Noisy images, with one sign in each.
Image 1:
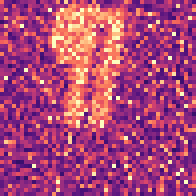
pilcrow
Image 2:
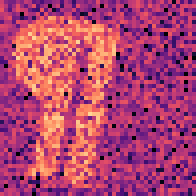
pilcrow
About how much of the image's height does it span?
nearly all
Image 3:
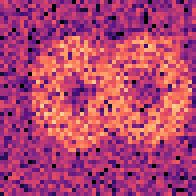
infinity sign
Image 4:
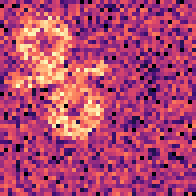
percent sign
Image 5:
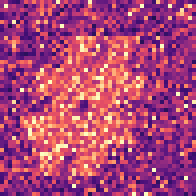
hash sign
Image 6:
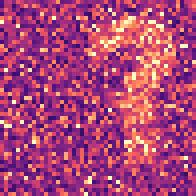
question mark
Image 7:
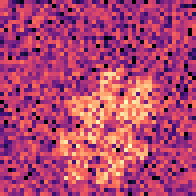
hash sign
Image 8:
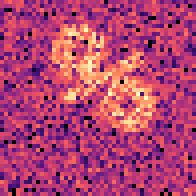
percent sign
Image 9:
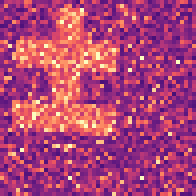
plus-minus sign
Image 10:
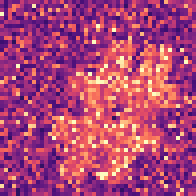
hash sign
